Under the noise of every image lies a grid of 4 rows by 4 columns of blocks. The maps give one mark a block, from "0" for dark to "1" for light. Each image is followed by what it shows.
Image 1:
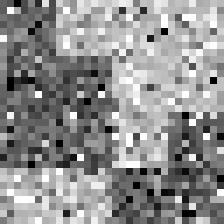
0 1 1 1
0 0 1 1
0 0 1 0
1 1 0 0
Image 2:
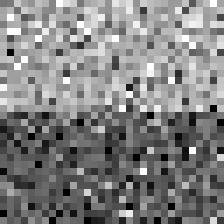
1 1 1 1
1 1 1 1
0 0 0 0
0 0 0 0
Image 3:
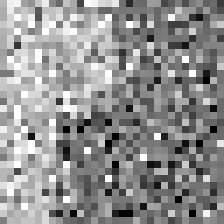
1 1 0 0
1 1 0 0
1 0 0 0
1 0 0 0
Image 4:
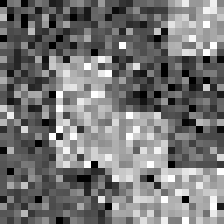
0 0 0 1
0 1 0 0
0 1 1 0
0 0 1 1
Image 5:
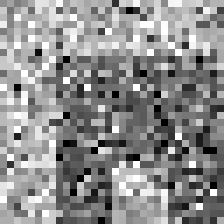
1 1 1 1
1 0 0 0
1 0 0 0
1 0 1 0
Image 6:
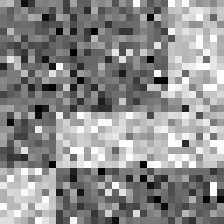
0 0 0 1
0 0 0 1
0 1 1 1
1 0 0 0
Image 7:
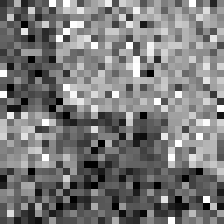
0 1 1 1
0 1 1 1
1 0 0 1
0 0 0 0
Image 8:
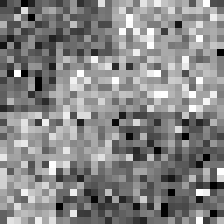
0 0 1 1
0 1 1 1
1 1 0 0
1 0 0 0
